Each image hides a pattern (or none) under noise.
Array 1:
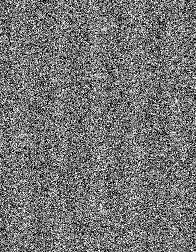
vertical stripes
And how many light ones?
5
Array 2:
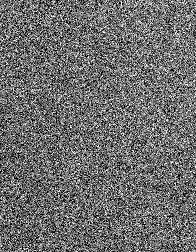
a smooth slope
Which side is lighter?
top right
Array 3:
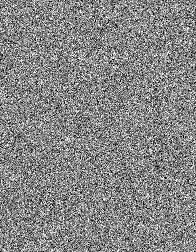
only noise
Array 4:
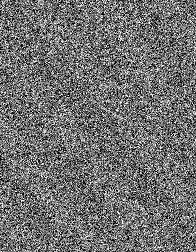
diagonal stripes
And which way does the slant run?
top left to bottom right
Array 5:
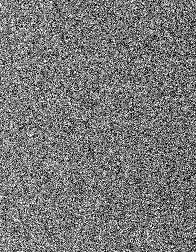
a smooth slope
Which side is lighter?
left
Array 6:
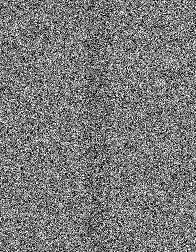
one vertical stripe
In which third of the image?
middle
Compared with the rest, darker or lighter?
darker
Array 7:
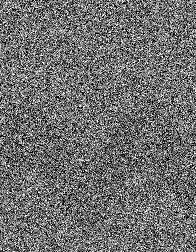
a wavy band
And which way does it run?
left to right
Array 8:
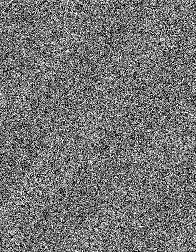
diagonal stripes
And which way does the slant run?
bottom left to top right
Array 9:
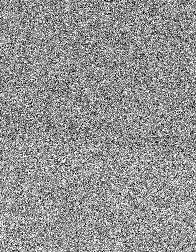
a sharp edge
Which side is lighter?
bottom
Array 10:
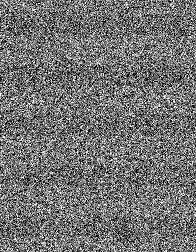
horizontal stripes
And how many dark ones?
5
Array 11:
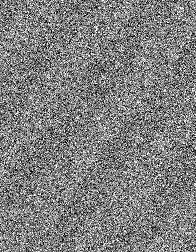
diagonal stripes
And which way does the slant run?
bottom left to top right
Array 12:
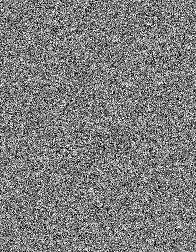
only noise
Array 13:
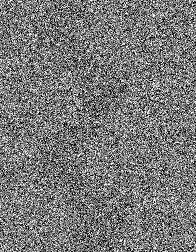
a wavy band
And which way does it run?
top to bottom
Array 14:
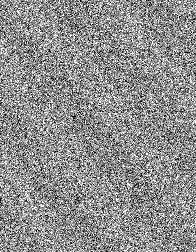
diagonal stripes
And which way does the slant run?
top left to bottom right
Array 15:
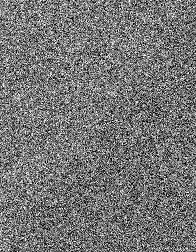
a sharp edge
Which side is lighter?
top left
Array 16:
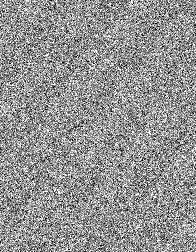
diagonal stripes
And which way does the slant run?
bottom left to top right
